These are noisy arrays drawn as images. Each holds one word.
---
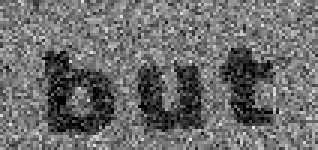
but
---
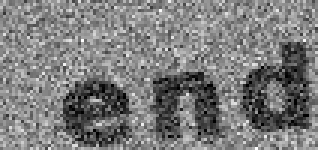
end
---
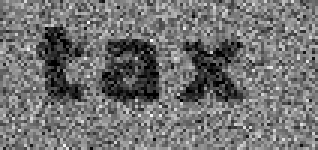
tax
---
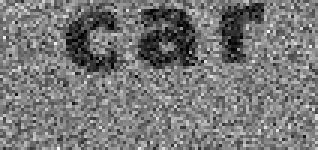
car
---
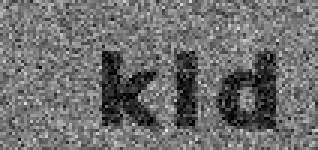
kid
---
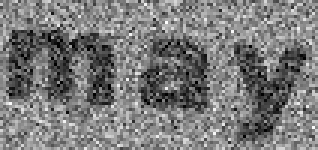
may
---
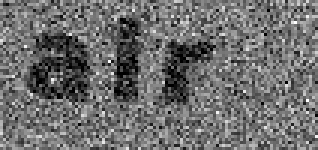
air
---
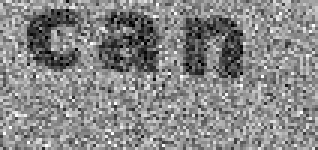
can
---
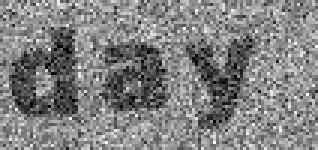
day
